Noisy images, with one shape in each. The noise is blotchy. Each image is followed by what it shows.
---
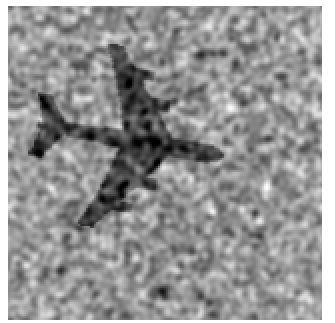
airplane
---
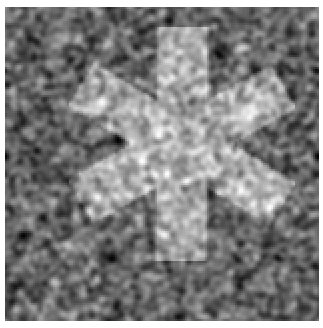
asterisk
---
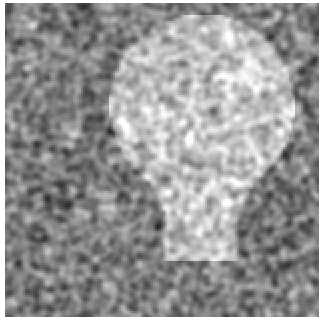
light bulb
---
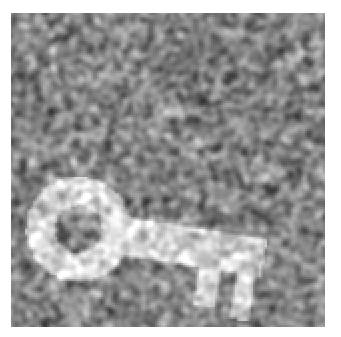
key
